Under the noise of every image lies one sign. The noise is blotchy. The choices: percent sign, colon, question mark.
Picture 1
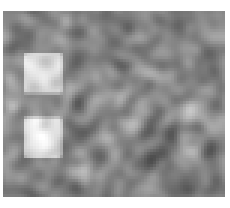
light colon
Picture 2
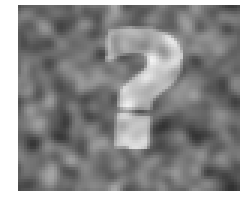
light question mark
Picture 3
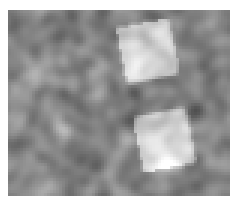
light colon
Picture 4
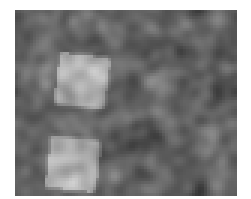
light colon
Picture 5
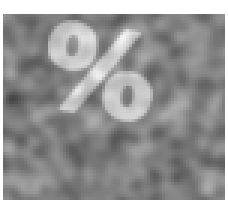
light percent sign
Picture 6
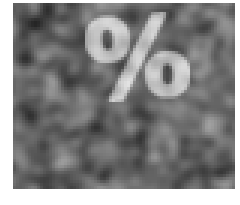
light percent sign
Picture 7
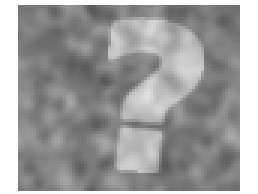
light question mark
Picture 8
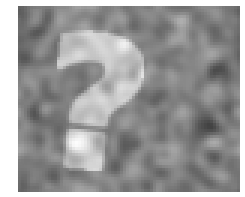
light question mark
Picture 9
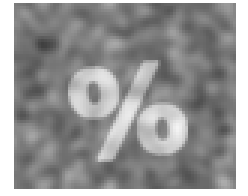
light percent sign
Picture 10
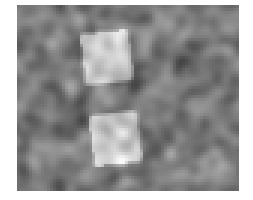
light colon
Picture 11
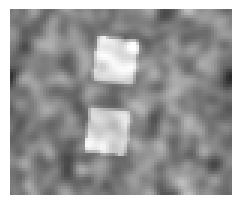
light colon
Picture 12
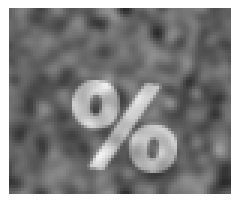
light percent sign
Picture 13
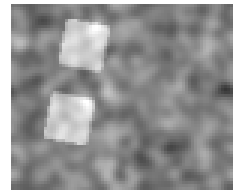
light colon
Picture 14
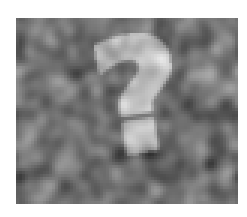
light question mark
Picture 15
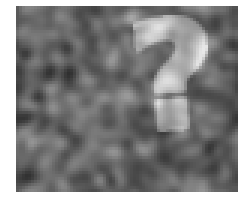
light question mark
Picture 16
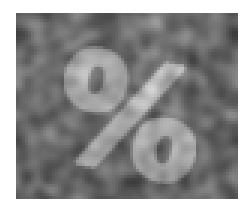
light percent sign
